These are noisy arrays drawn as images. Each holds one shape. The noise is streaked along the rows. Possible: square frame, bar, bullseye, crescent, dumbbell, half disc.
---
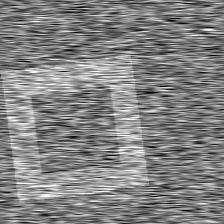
square frame
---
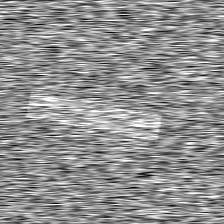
bar
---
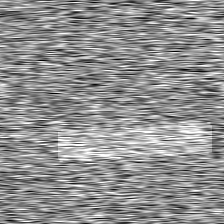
bar
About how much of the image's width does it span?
two thirds
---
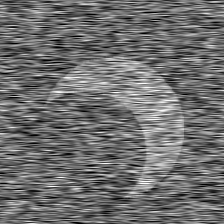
crescent
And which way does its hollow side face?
down and left
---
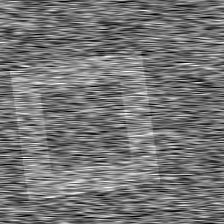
square frame
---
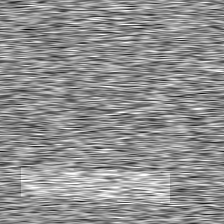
bar
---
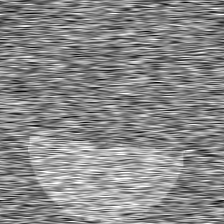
half disc
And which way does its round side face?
down
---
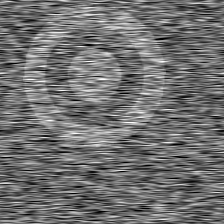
bullseye
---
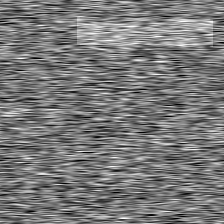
bar
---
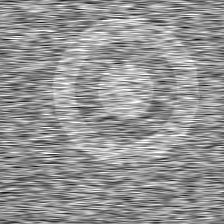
bullseye
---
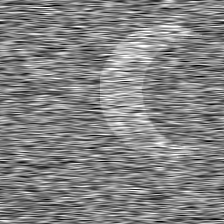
crescent
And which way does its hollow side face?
right
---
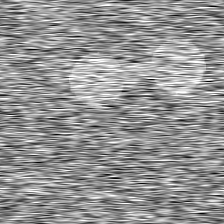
dumbbell
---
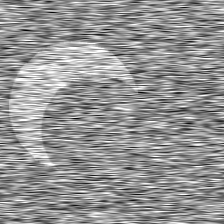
crescent
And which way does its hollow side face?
down and right
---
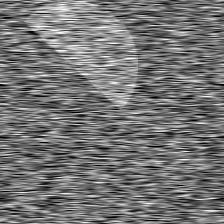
half disc
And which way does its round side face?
up and right
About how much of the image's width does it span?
half
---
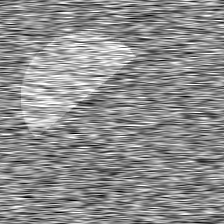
half disc
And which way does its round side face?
up and left
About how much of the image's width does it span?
half
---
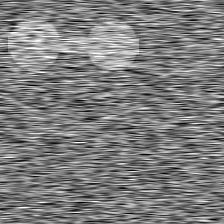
dumbbell
